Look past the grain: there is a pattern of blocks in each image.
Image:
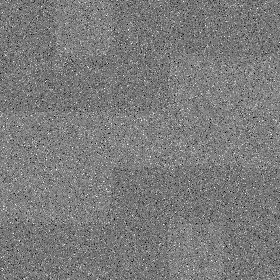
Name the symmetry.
the same after a half turn
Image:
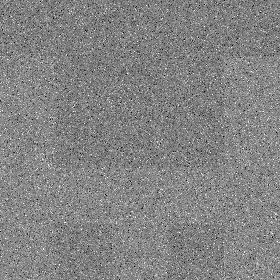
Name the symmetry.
left and right mirror each other
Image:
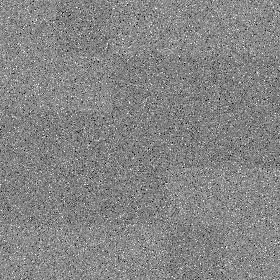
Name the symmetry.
the same after a half turn
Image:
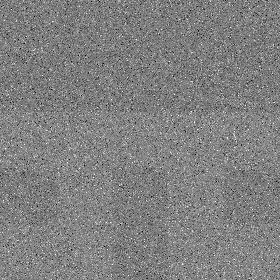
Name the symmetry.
left and right mirror each other
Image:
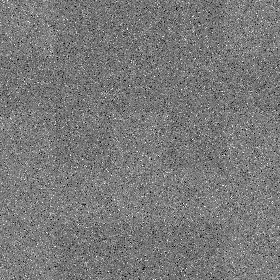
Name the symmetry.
left and right mirror each other
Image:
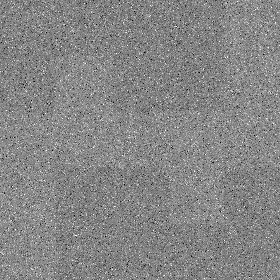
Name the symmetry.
the same after a half turn
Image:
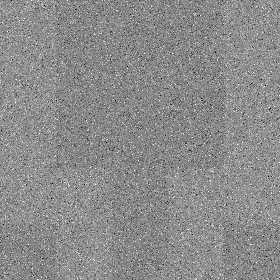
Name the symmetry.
left and right mirror each other
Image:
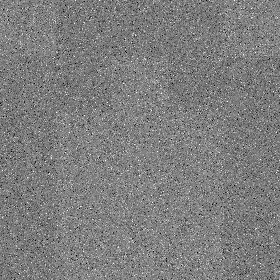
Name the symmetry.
left and right mirror each other
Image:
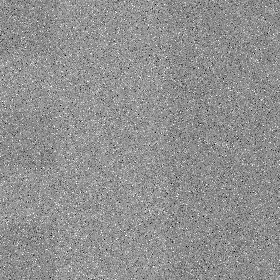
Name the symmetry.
top and bottom mirror each other
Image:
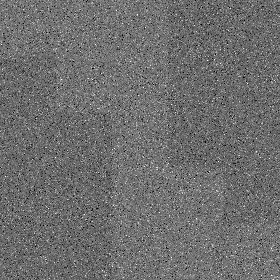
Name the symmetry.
the same after a half turn
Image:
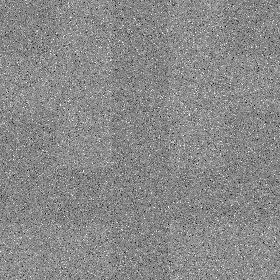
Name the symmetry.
left and right mirror each other
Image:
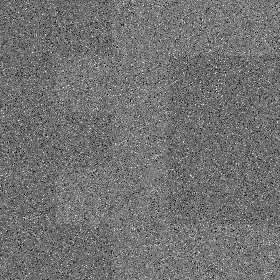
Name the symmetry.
top and bottom mirror each other
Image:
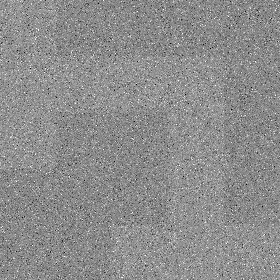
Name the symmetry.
mirrored about the diagonal from the bottom left
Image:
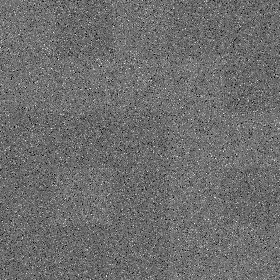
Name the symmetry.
mirrored about the diagonal from the bottom left
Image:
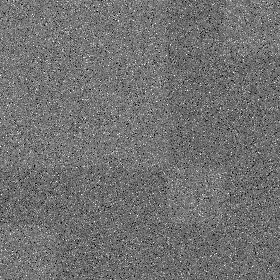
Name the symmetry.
mirrored about the diagonal from the top left
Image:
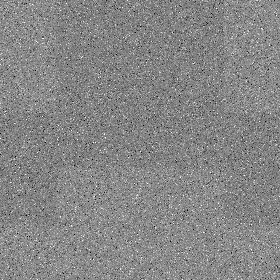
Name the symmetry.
left and right mirror each other
